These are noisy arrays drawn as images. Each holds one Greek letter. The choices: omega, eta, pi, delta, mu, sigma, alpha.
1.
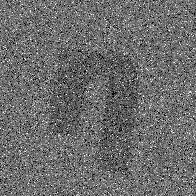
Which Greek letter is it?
eta
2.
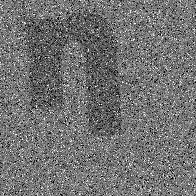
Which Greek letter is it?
eta
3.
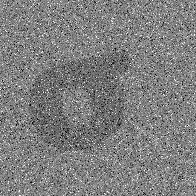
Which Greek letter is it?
sigma
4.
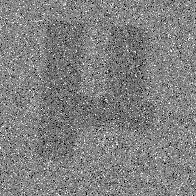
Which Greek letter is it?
mu
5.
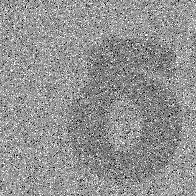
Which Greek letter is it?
delta
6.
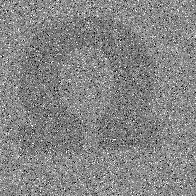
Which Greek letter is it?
omega
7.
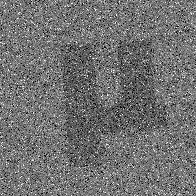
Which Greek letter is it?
mu
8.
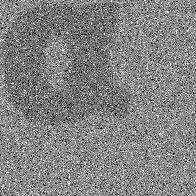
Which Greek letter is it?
alpha
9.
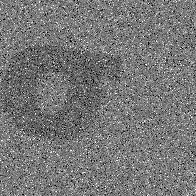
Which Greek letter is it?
sigma
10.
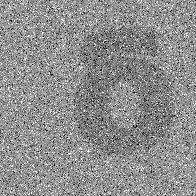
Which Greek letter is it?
delta
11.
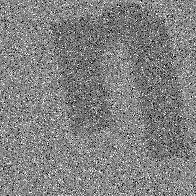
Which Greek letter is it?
eta
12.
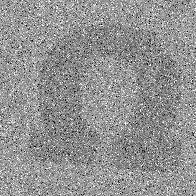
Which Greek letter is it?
omega
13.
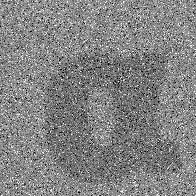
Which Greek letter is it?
alpha
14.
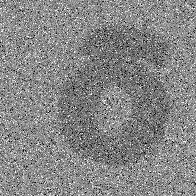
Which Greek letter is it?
delta
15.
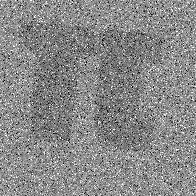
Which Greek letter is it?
pi
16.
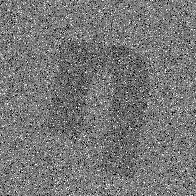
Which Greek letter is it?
eta
